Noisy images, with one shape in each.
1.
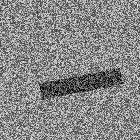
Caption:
dark bar
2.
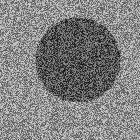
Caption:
dark disc
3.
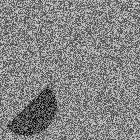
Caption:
dark half disc, bottom left
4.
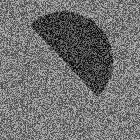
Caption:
dark half disc
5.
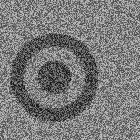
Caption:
dark bullseye
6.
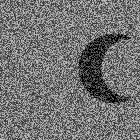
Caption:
dark crescent
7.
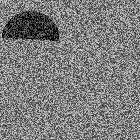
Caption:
dark half disc, top left
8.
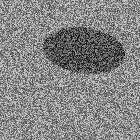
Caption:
dark ellipse
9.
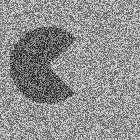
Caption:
dark disc with a wedge cut out
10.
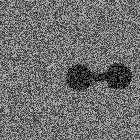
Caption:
dark dumbbell
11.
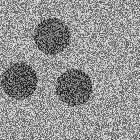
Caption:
dark three dots
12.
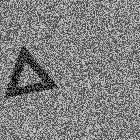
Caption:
dark triangle frame, middle left
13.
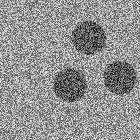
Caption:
dark three dots
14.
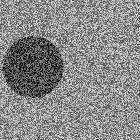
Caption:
dark disc, middle left
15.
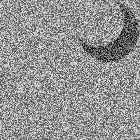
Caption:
dark crescent, top right
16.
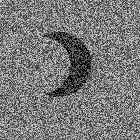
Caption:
dark crescent
